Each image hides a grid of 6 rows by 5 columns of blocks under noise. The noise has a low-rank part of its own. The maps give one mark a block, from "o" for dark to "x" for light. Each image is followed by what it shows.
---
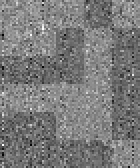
x x x o x
x x o x o
o o o x o
x x x x o
o o x x o
o o o o x
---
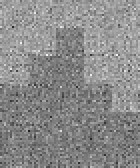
x x x x x
x x o x x
x o o x x
o o o o x
o o o o o
o o o o o
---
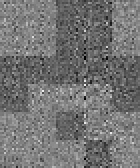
x x o o x
x x o o x
o o o o o
o x x x o
x x o x x
x x x o x
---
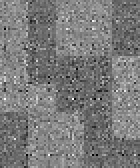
x o x x o
x o x x o
x o o o x
x x o o x
o x x o x
o x x o o
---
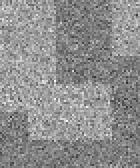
x x o o x
x x o o x
x x o o o
x x x x o
o x x x o
o o o o o
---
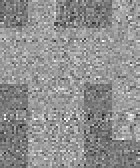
o x o o x
x x x x x
x x x x x
o x x o x
o x x o x
o x x o o
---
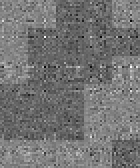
x x o o x
x o o o o
x o o o x
o o o x x
o o o x x
x x x x o
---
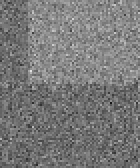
o x x x x
o x x x x
o x x x x
o o o o o
o o o o o
o o o o o
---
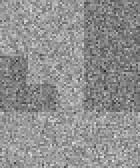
x x x o o
x x x o o
o x x o o
o o x o o
x x x x x
x x x x x
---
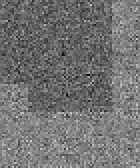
o o o o x
o o o o x
o o o o x
x o o o x
x x x x x
x x x x x
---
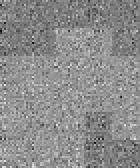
o o o o o
o o x x o
x x x x x
x x x x x
x x x o x
x x x o o
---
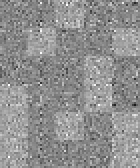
o o x o o
o x o o x
o o o x o
x o o x o
x o x o x
x o o o x
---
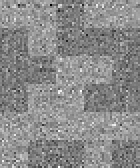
x x o x x
o x o o o
o o x x o
o x x o o
x x x x x
x o o x o
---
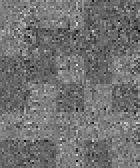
x x x o o
x o o o o
o o x o x
o x o x o
x x x x x
o o x o x
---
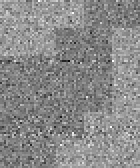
x x x o o
x x o o x
o o o o x
o o o o x
o o o x x
o o x x x
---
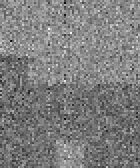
x x x x x
x x x x x
o x x x x
o o o o o
o o o o o
o o x o o
